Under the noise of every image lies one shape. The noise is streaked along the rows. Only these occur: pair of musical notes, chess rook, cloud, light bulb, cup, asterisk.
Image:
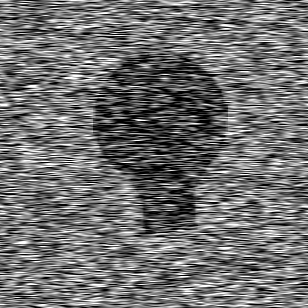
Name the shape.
light bulb
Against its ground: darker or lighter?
darker
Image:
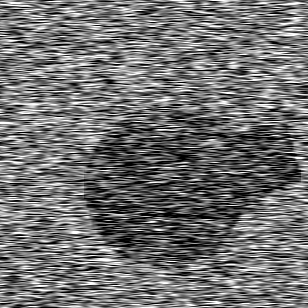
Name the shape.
light bulb
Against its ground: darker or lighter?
darker
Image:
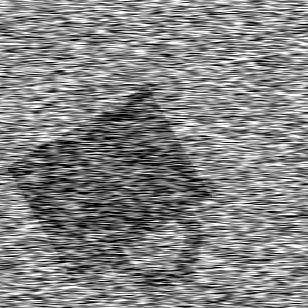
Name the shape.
cup
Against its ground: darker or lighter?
darker
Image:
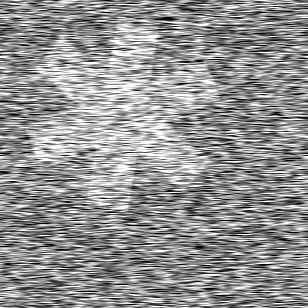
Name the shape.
asterisk
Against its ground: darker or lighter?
lighter
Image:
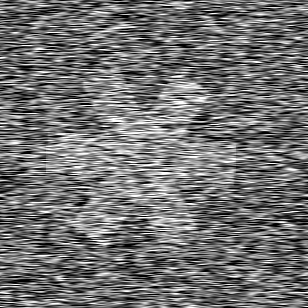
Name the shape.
asterisk
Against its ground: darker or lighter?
lighter
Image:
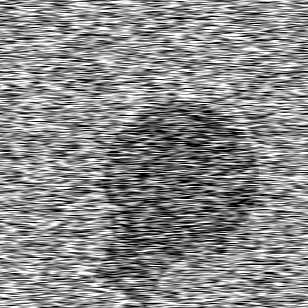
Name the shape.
light bulb
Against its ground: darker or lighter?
darker
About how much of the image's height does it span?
two thirds
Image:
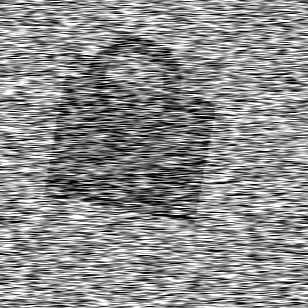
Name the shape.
cup
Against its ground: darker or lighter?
darker
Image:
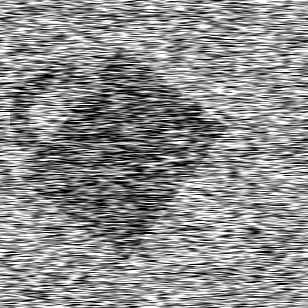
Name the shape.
cup
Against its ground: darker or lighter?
darker
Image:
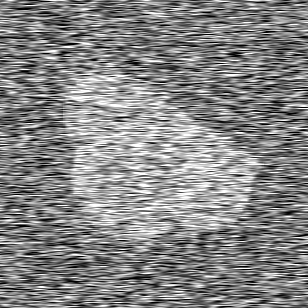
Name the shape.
cloud
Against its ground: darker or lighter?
lighter
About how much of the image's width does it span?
two thirds
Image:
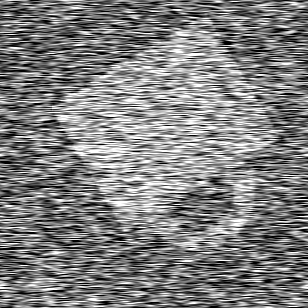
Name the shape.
cup
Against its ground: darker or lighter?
lighter
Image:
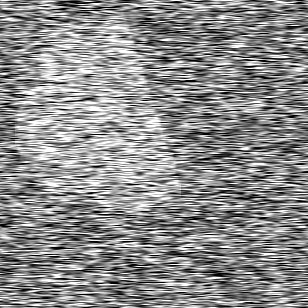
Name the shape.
cloud
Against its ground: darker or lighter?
lighter
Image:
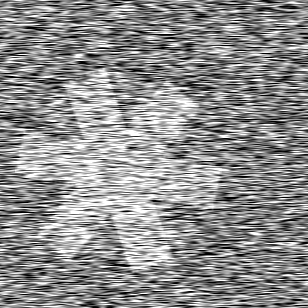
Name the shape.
asterisk
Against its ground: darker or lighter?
lighter
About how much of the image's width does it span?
two thirds
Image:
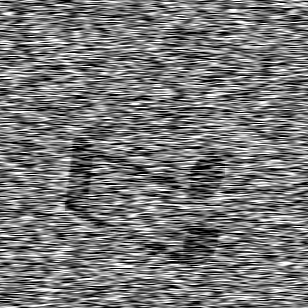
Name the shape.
pair of musical notes
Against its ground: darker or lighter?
darker
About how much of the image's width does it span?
half
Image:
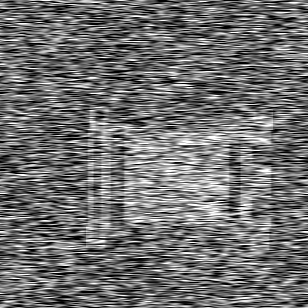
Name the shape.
chess rook
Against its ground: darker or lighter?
lighter
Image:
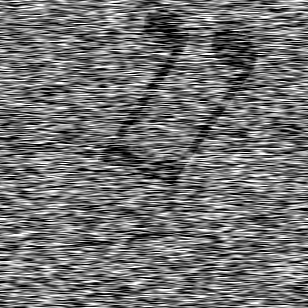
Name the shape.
pair of musical notes
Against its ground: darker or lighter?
darker
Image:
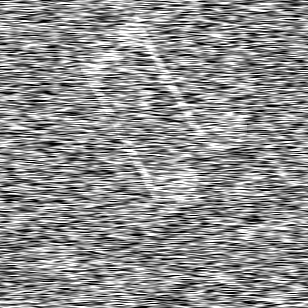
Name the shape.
pair of musical notes
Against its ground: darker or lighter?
lighter
